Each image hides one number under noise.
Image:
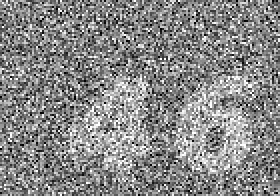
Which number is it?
46
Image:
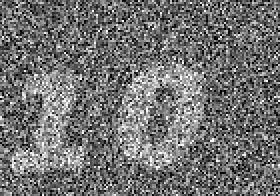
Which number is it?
10
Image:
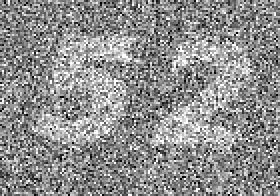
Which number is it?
52
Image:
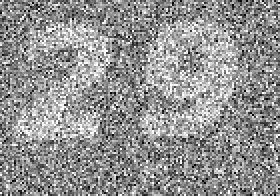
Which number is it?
29
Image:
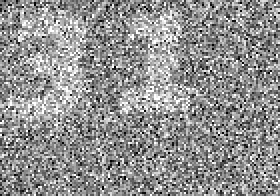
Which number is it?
31
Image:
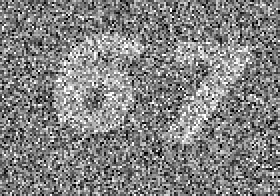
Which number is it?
67
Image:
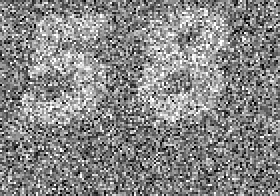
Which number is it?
58
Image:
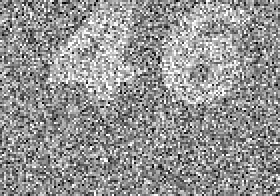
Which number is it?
46
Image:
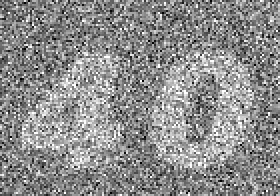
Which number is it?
40
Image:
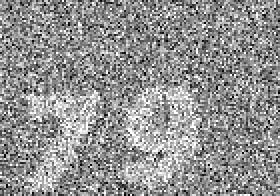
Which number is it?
79
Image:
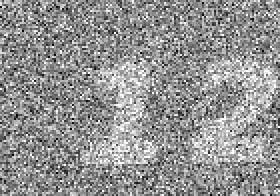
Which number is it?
12
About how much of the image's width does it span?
two thirds
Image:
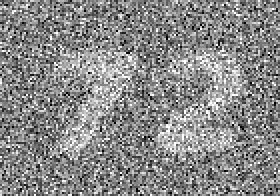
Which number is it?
72
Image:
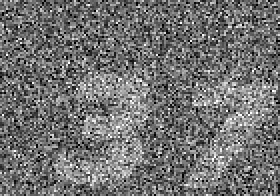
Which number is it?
37
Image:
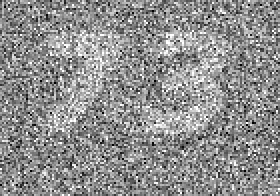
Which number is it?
73
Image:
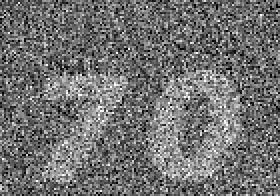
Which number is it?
70
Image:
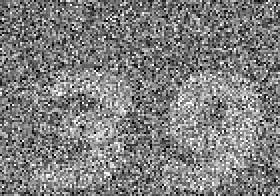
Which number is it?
39
